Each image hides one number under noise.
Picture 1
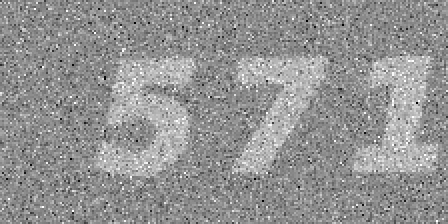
571
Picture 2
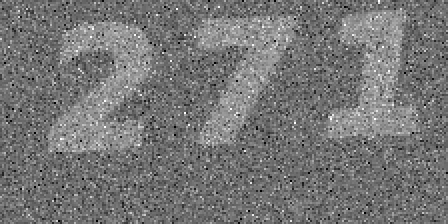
271
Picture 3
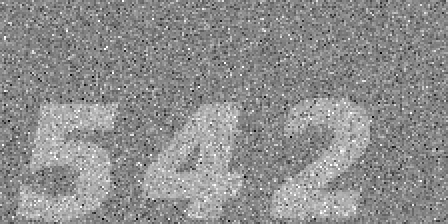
542
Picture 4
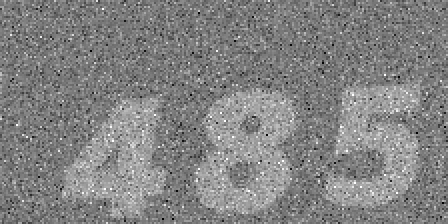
485
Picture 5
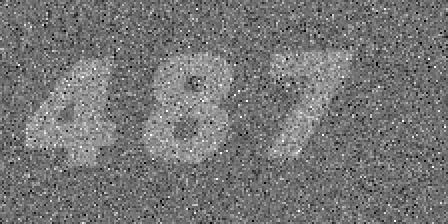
487
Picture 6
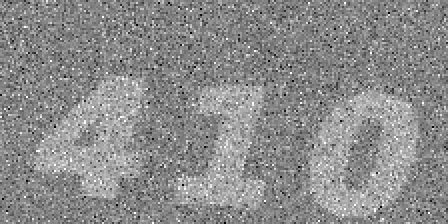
410
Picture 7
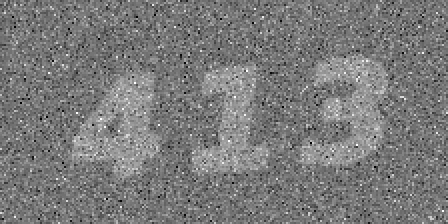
413
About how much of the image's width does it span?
two thirds
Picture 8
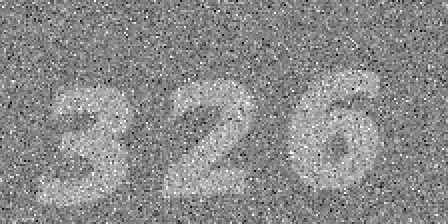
326
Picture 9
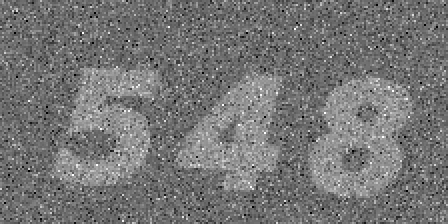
548
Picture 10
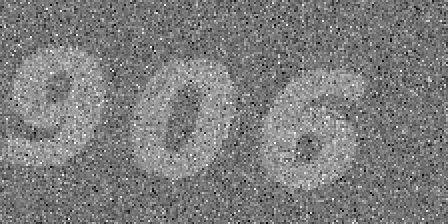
906
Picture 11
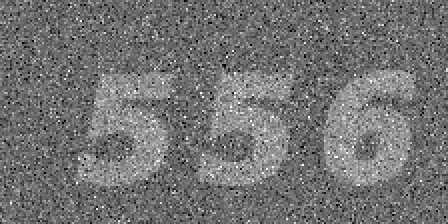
556
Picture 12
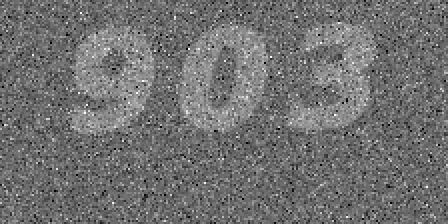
903
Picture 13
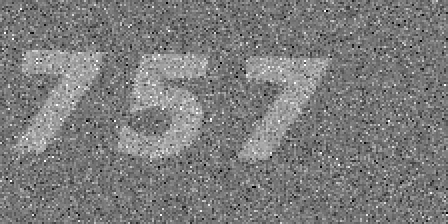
757
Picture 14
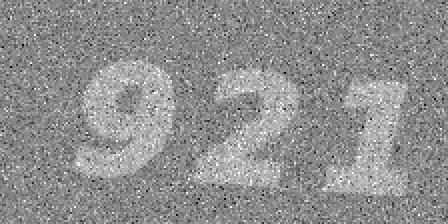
921
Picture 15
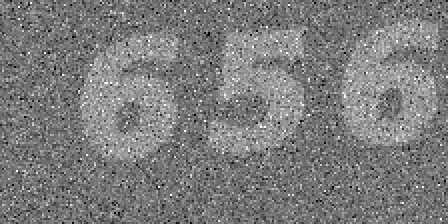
656
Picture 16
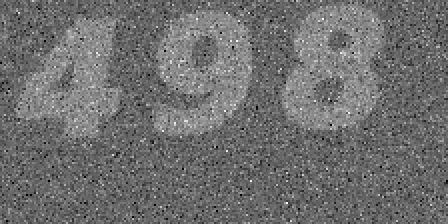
498
